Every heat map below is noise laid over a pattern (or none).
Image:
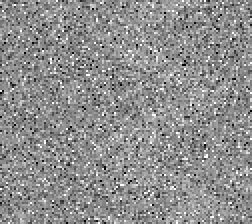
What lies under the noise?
a wavy band
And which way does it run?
top to bottom
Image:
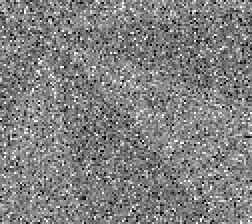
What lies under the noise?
spokes from one point
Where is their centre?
top left
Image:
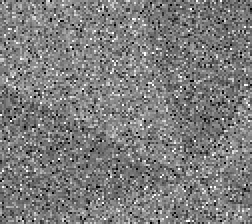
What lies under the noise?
spokes from one point
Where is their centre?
bottom right
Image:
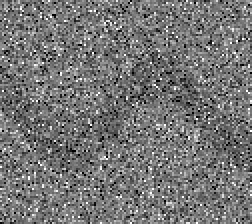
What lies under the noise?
a wavy band
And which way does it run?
left to right
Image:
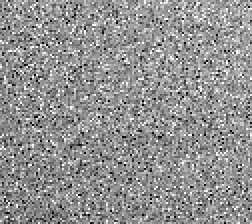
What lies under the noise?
a smooth slope
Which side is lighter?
top right
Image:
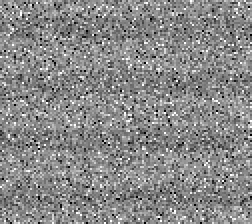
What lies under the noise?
horizontal stripes
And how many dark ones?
4
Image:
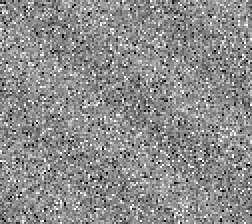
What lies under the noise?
diagonal stripes
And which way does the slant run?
top left to bottom right
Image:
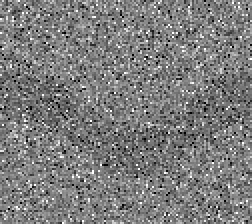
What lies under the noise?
a wavy band
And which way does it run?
left to right
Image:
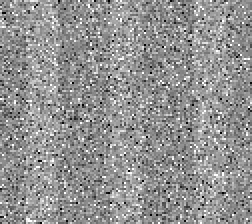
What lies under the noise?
vertical stripes
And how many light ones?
3
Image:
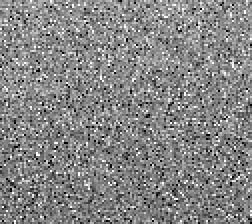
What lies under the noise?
a smooth slope
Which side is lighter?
top
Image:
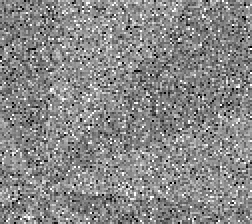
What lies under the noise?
spokes from one point
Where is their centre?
bottom left
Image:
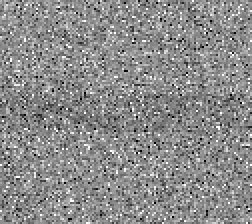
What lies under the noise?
one horizontal stripe
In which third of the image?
middle
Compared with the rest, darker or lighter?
darker
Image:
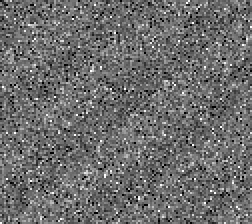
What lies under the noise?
diagonal stripes
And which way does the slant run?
bottom left to top right
